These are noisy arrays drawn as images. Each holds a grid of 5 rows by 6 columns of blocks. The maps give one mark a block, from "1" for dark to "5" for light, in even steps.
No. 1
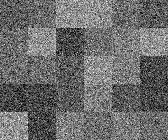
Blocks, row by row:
2 3 5 5 3 2
3 5 1 3 4 5
3 3 2 5 4 1
1 1 2 4 2 1
5 1 4 3 4 3
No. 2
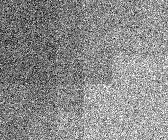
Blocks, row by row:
1 1 2 3 3 4
1 1 2 3 4 4
1 1 2 3 5 5
2 2 3 5 5 5
2 3 4 5 5 5
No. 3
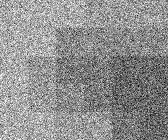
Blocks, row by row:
5 5 5 4 4 4
5 5 3 3 3 3
5 4 2 2 1 1
5 4 3 2 1 1
5 5 4 4 2 1
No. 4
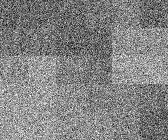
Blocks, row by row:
1 1 1 2 3 1
2 2 1 1 4 4
4 5 3 2 5 5
5 5 4 3 3 2
5 5 4 4 3 1
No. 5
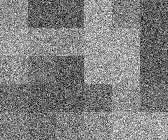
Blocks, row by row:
4 1 1 5 3 1
5 4 4 5 5 1
4 2 1 5 5 1
2 1 1 2 4 2
3 2 3 4 5 5
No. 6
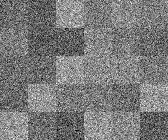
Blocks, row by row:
2 1 5 3 4 3
3 1 1 4 3 2
2 2 5 4 4 3
2 5 3 3 2 5
5 2 1 5 4 1
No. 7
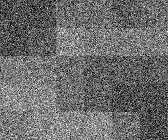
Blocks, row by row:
1 1 3 3 2 3
1 2 5 4 4 4
4 4 3 2 2 2
5 5 3 2 1 1
4 5 5 5 3 1
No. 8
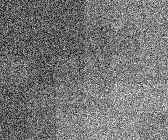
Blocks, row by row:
1 1 1 3 4 4
1 1 1 2 3 4
2 1 2 3 4 4
1 2 3 4 5 5
1 2 4 5 5 4
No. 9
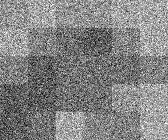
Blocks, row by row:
4 5 4 4 5 5
5 3 2 1 3 5
3 1 2 2 2 3
1 1 2 2 4 5
1 2 5 3 3 5
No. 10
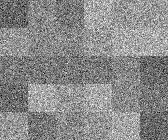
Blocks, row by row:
1 3 2 5 4 4
4 3 3 4 5 5
2 2 2 2 3 1
1 5 4 5 3 2
4 2 3 4 5 1
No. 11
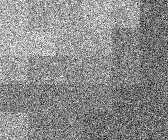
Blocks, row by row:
5 4 4 5 4 1
5 5 4 4 2 1
4 3 3 3 2 1
2 2 2 2 1 1
4 2 2 1 1 1
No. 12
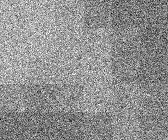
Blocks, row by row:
5 5 4 2 1 1
5 5 4 4 2 1
5 4 4 4 2 1
3 2 3 4 3 2
1 1 1 2 3 2
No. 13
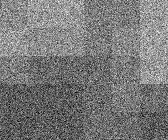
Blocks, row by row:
4 5 5 3 3 5
5 4 4 3 4 5
3 2 2 2 3 5
1 1 1 2 3 2
1 1 1 2 2 1
